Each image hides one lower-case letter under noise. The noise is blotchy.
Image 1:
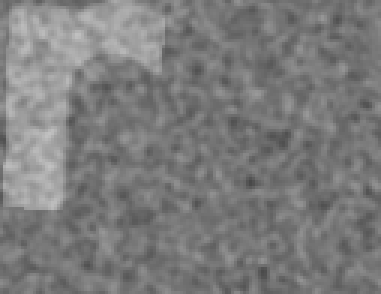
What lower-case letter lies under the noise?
r
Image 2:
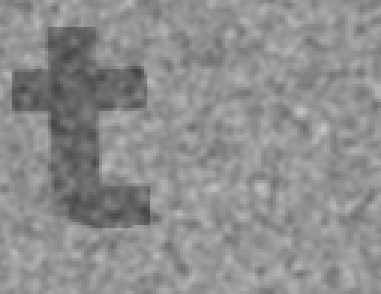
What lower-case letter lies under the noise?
t
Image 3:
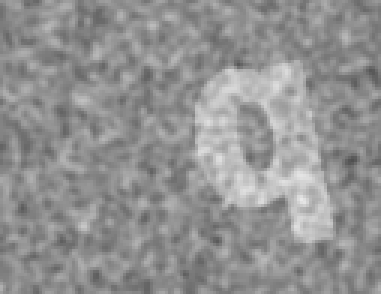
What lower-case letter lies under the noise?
q
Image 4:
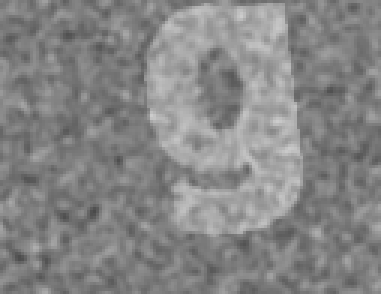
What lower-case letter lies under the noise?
g
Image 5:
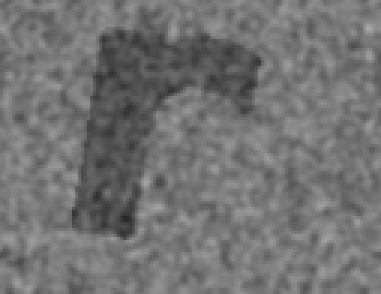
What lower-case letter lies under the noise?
r
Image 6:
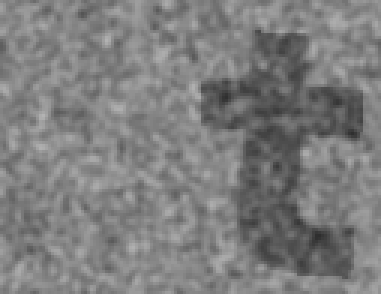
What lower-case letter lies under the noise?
t
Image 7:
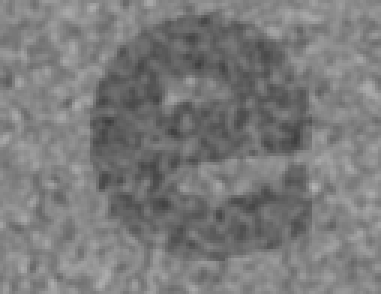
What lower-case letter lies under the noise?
e
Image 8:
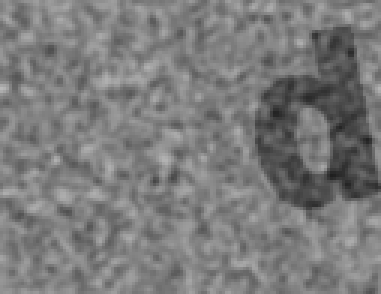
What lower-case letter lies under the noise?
d
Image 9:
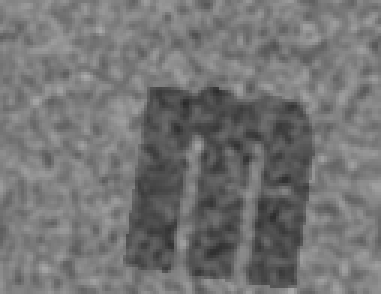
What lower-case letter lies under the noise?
m
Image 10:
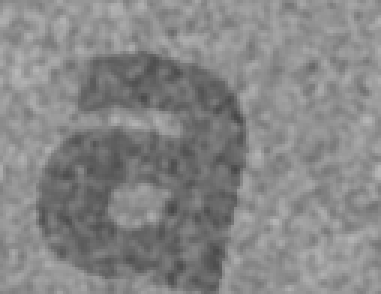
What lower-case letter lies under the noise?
a
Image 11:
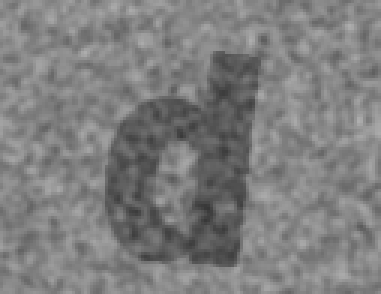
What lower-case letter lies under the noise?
d
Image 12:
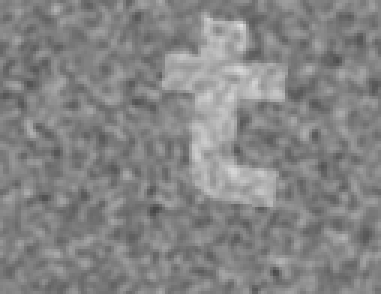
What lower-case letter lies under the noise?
t
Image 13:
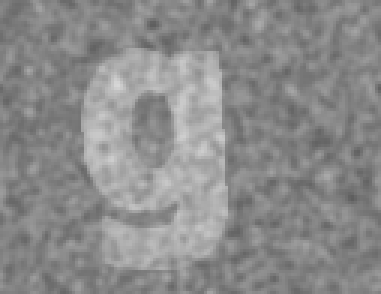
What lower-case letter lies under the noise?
g
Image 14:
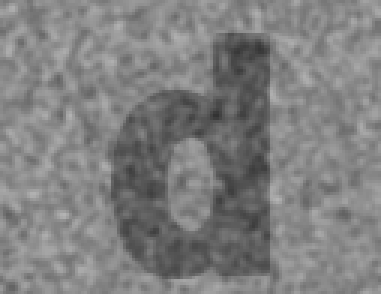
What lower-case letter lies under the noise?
d
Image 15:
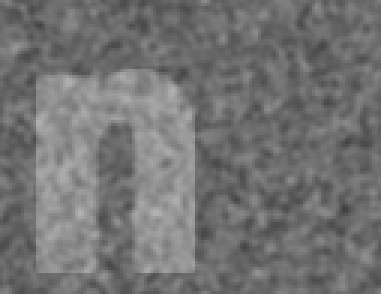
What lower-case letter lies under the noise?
n
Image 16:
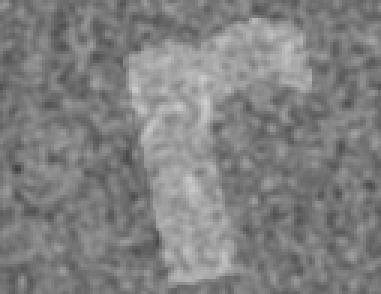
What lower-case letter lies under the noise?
r
